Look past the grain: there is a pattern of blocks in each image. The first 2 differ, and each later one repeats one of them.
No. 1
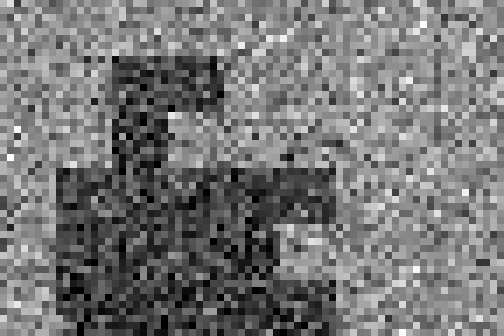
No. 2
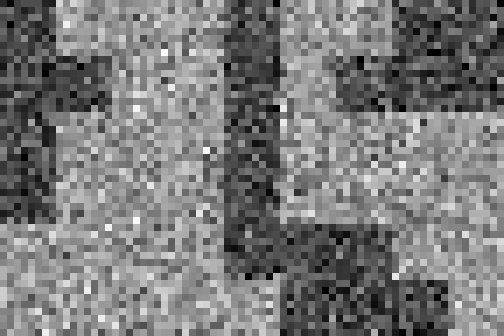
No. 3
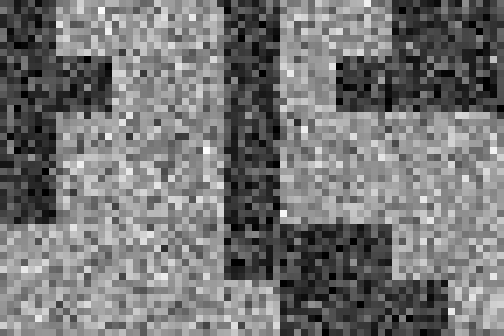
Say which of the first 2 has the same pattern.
2
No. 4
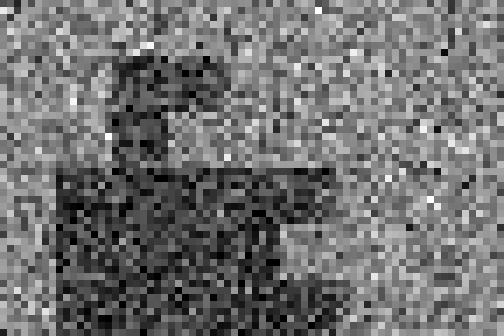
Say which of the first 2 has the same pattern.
1
